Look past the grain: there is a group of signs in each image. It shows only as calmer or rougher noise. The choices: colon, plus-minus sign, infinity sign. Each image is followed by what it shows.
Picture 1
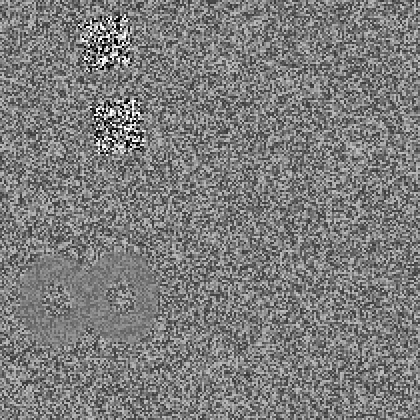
top left: rough colon; bottom left: calm infinity sign
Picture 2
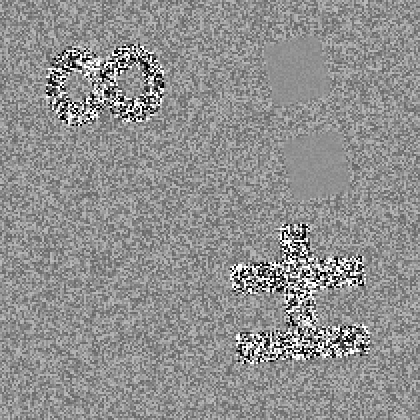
top left: rough infinity sign; top right: calm colon; bottom right: rough plus-minus sign
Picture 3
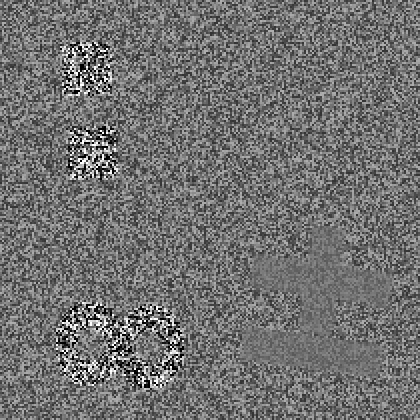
top left: rough colon; bottom left: rough infinity sign; bottom right: calm plus-minus sign
